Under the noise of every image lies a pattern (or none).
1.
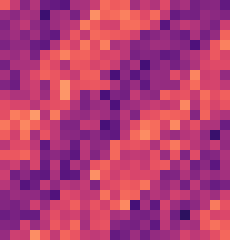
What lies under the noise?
diagonal stripes
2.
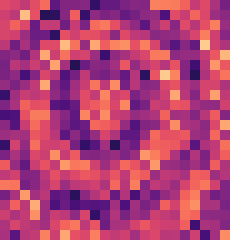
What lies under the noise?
rings round one point
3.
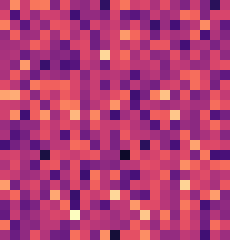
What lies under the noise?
only noise
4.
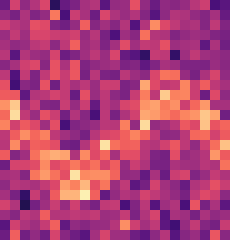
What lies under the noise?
a wavy band
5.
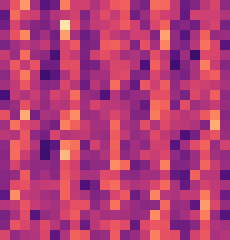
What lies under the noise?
vertical stripes
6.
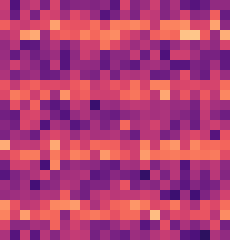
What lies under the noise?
horizontal stripes
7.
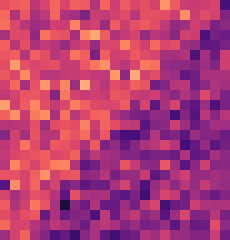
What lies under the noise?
a sharp edge
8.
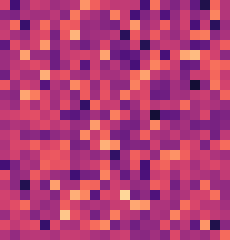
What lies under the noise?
only noise
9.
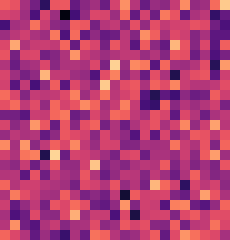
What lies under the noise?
only noise
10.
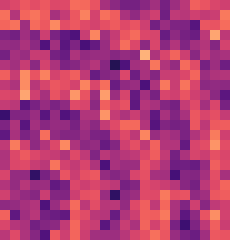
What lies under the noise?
rings round one point
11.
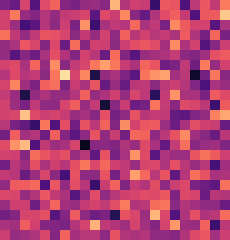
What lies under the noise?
only noise
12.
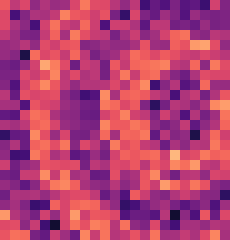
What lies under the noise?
rings round one point
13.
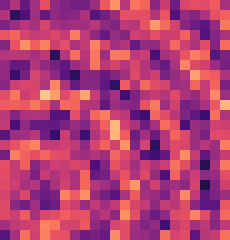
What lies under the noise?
rings round one point
